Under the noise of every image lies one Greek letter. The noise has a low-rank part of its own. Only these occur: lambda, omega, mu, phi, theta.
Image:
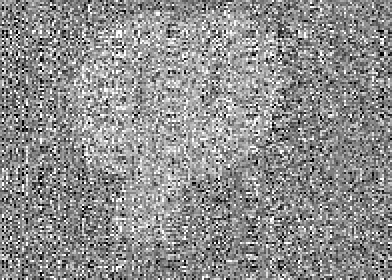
phi
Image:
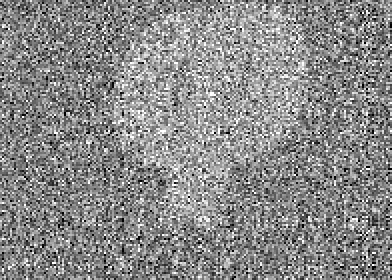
phi
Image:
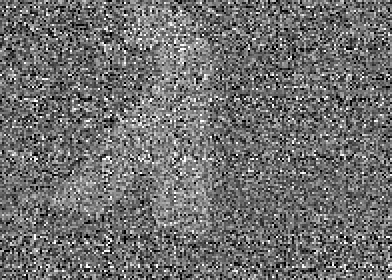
lambda
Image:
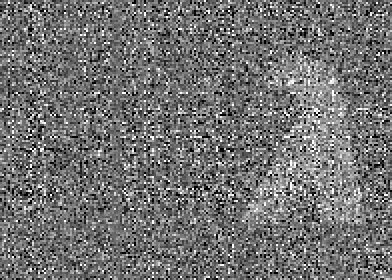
lambda
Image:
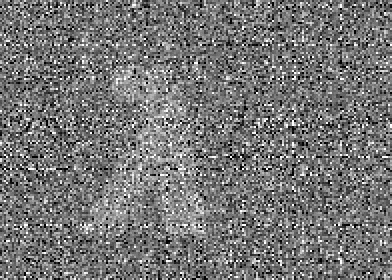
lambda
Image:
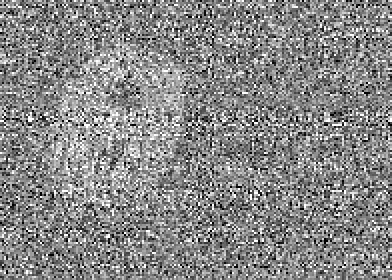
theta
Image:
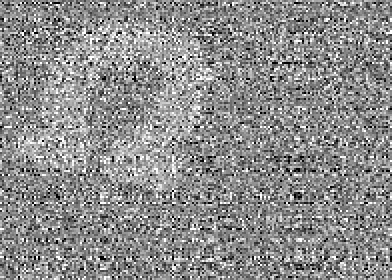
omega
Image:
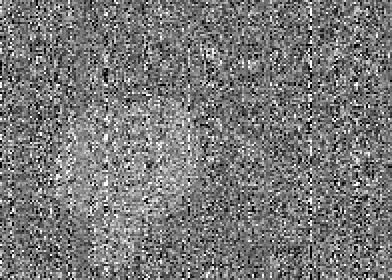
phi
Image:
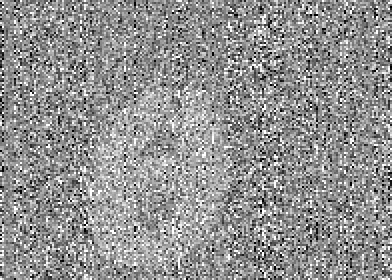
theta
